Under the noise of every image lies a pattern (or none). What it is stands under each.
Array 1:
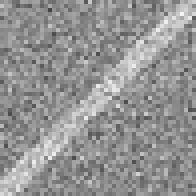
a diagonal band
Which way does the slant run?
bottom left to top right
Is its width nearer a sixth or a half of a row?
a sixth
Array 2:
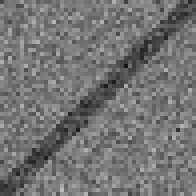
a diagonal band
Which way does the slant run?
bottom left to top right
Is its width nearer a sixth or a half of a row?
a sixth
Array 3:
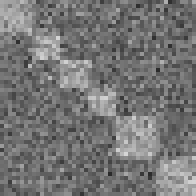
blocks along the diagonal
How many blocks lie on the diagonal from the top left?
6
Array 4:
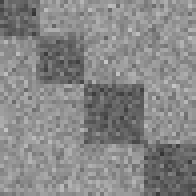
blocks along the diagonal
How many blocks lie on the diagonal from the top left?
4
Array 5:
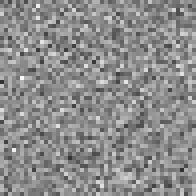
only noise
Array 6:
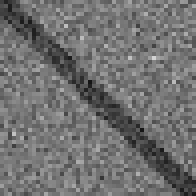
a diagonal band
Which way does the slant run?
top left to bottom right
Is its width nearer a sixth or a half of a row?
a sixth
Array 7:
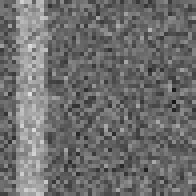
one band of columns
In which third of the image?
left
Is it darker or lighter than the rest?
lighter
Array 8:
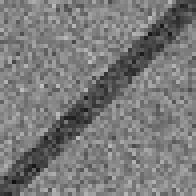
a diagonal band
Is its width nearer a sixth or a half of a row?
a sixth
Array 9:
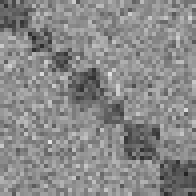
blocks along the diagonal
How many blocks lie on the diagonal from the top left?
7
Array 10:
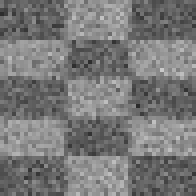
a checkerboard
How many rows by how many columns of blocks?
5 by 3
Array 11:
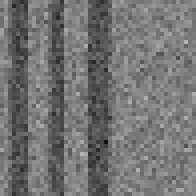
bands of columns
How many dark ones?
3
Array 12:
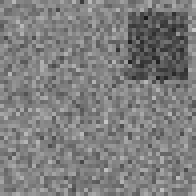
one block
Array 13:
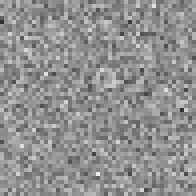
only noise
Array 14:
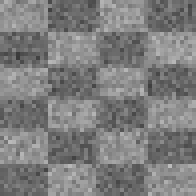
a checkerboard
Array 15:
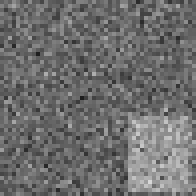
one block
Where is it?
bottom right
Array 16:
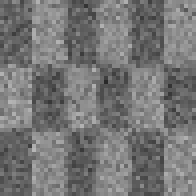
a checkerboard
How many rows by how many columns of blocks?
3 by 6
